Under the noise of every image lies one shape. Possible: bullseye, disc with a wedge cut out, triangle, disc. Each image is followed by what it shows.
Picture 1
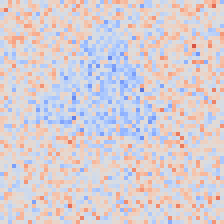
triangle
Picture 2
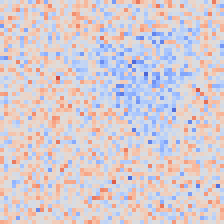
triangle
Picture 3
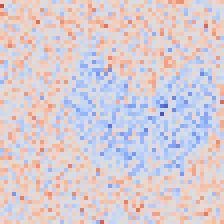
disc with a wedge cut out
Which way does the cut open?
up
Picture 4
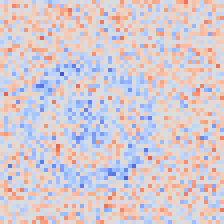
bullseye
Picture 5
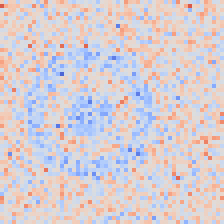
bullseye
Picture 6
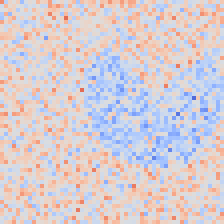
disc with a wedge cut out
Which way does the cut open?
up
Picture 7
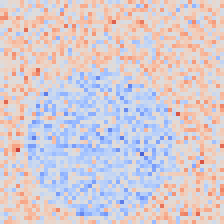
disc
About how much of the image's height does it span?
two thirds
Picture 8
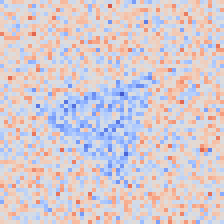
triangle
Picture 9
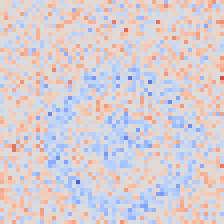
bullseye
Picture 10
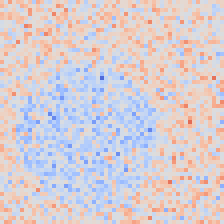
disc
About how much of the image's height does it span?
two thirds
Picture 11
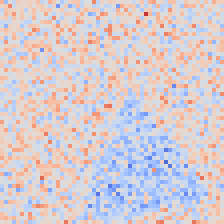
triangle
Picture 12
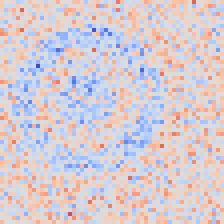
bullseye
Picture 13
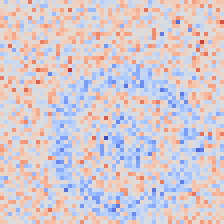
bullseye
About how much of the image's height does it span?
two thirds
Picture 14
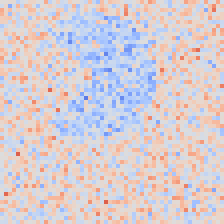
disc with a wedge cut out
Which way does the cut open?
left
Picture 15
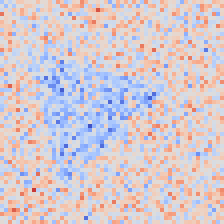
triangle
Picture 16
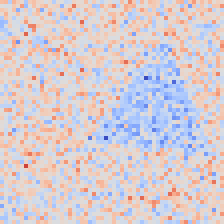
triangle
